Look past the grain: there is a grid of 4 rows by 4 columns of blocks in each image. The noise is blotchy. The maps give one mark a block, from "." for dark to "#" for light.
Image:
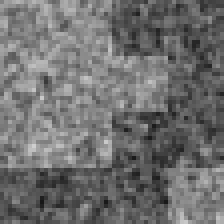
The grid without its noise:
# # . .
# # # .
# # . .
. . . #
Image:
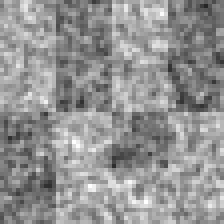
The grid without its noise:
# . # .
# . # .
. # . #
. # # #
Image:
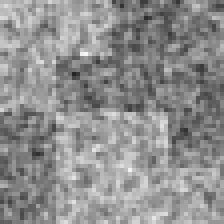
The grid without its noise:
# # . .
# . . .
. # # .
. # # #
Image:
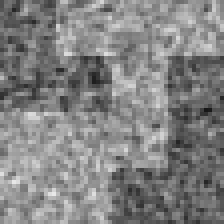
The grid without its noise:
. # # #
. . # .
# # # .
# # . .
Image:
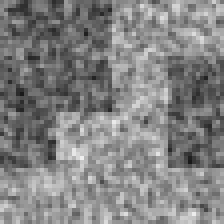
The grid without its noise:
. . # #
. . # .
. # # .
# # # #
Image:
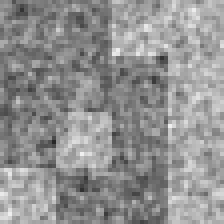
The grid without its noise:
. . # #
. . . #
. # . #
# . . #
